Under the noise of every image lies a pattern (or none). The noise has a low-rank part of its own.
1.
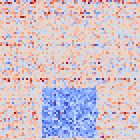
one block
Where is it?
bottom middle
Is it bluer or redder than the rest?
bluer
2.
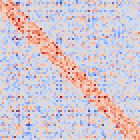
a diagonal band
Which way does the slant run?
top left to bottom right
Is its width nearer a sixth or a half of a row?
a sixth
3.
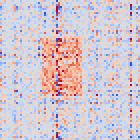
one block
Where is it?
centre
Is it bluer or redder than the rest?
redder
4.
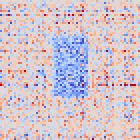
one block
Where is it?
centre
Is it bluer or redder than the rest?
bluer
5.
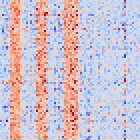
bands of columns
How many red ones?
3
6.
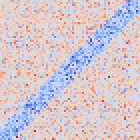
a diagonal band
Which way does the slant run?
bottom left to top right
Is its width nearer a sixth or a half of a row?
a sixth
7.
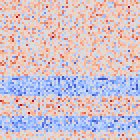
bands of rows
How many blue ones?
2
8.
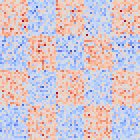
a checkerboard
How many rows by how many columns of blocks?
4 by 5
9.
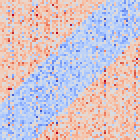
a diagonal band
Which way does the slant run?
bottom left to top right
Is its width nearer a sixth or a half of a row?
a half
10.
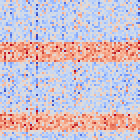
bands of rows
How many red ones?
2
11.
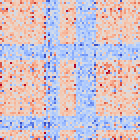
bands of rows crossing bands of columns
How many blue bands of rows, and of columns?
2 and 2
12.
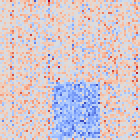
one block
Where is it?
bottom middle
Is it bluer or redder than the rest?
bluer
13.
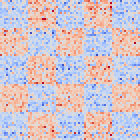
a checkerboard
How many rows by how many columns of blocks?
5 by 5
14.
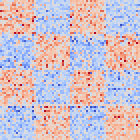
a checkerboard
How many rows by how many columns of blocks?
4 by 4
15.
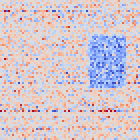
one block
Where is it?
middle right
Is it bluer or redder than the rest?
bluer
